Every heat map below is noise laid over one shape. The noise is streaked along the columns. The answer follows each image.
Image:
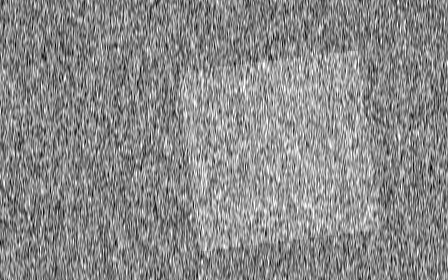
square
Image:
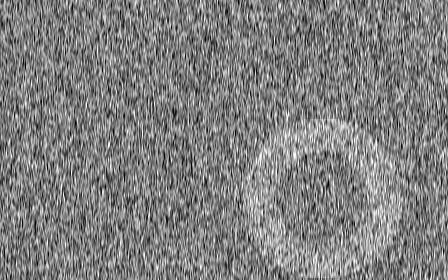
ring
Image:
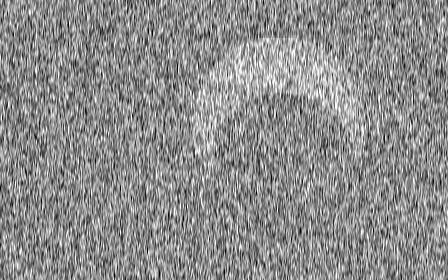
crescent
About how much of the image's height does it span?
half
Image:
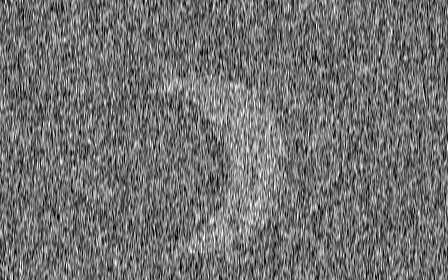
crescent
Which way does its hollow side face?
left
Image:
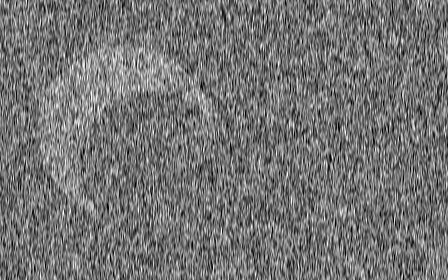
crescent
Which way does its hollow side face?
down and right
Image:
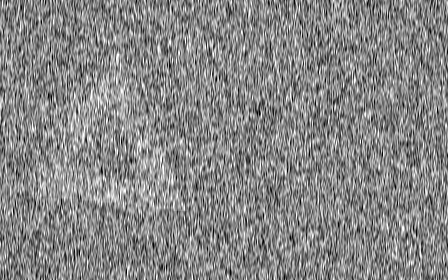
triangle frame
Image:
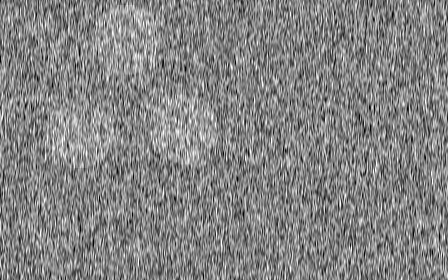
three dots
